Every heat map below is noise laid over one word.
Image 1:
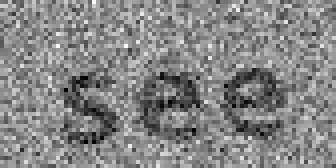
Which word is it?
see
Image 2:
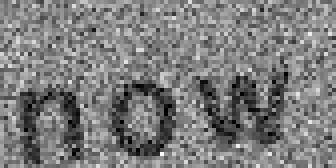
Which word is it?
now
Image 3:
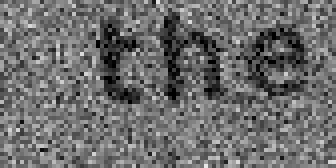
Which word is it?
the
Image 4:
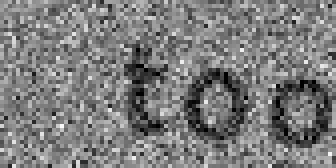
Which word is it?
too
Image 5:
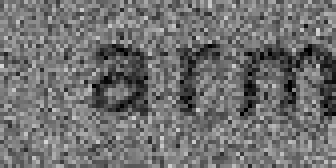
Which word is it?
arm
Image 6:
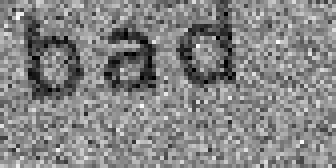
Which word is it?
bad
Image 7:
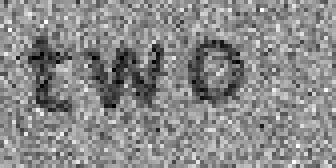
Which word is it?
two
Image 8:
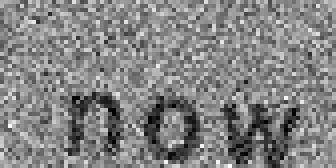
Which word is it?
now
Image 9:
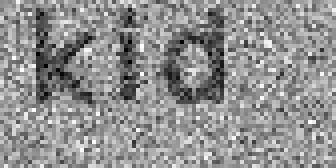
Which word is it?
kid
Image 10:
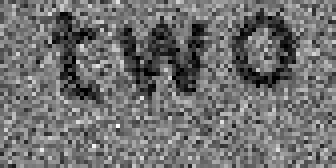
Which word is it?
two
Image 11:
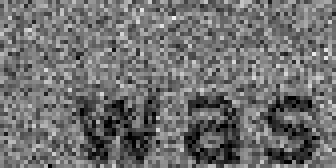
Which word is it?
was
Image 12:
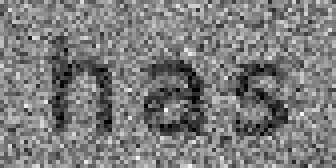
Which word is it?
has
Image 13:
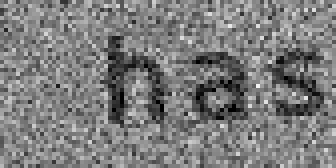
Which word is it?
has
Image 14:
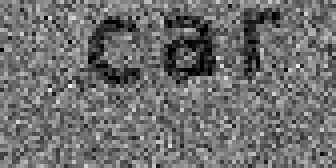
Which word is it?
car
